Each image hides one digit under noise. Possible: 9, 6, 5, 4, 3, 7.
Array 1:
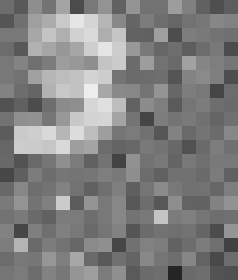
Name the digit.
3
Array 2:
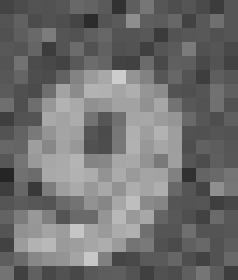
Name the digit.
9
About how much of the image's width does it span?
two thirds
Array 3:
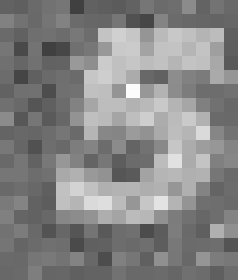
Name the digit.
5
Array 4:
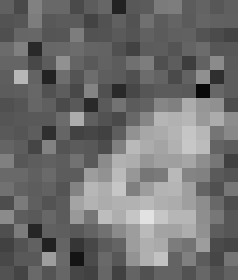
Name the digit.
4
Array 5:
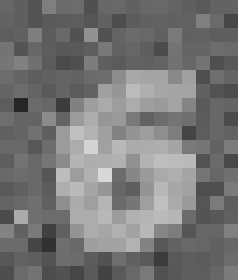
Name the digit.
6
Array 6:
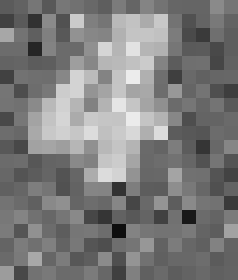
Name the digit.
4
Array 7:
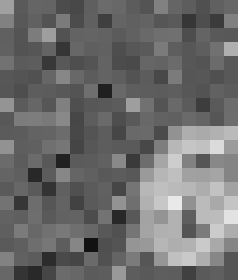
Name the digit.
6
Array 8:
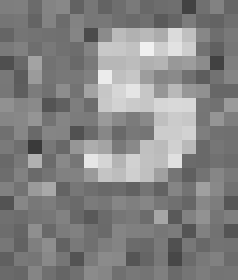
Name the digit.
5
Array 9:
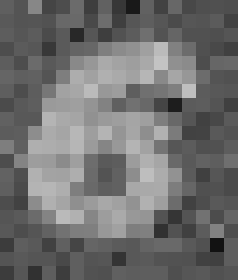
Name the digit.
6
